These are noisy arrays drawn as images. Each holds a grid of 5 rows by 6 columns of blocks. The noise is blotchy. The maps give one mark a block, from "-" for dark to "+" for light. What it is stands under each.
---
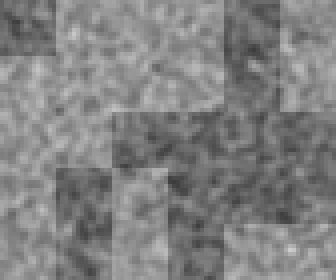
-+++-+
++++-+
++----
+-+---
+-+-++
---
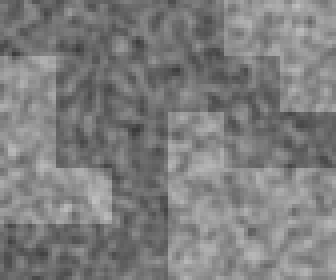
----++
+----+
+--+--
++-+++
---+++
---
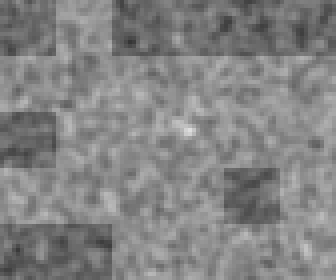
-+----
++++++
-+++++
++++-+
--++++
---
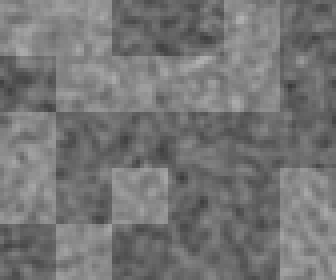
++--+-
-++++-
+-----
+-+--+
-+---+
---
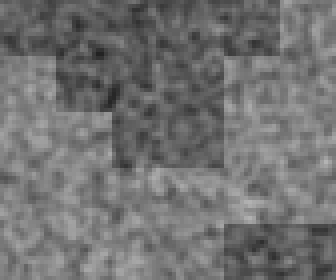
-----+
+---++
++--++
++++++
++++--
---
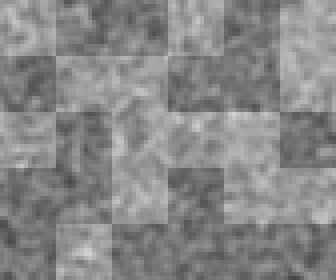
+--+-+
-++--+
+-+++-
--+-++
-+----
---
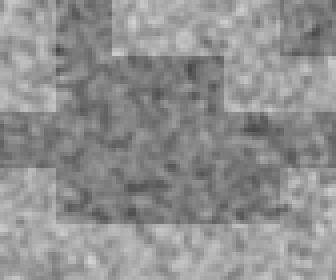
+-+++-
+---++
------
+----+
++++++
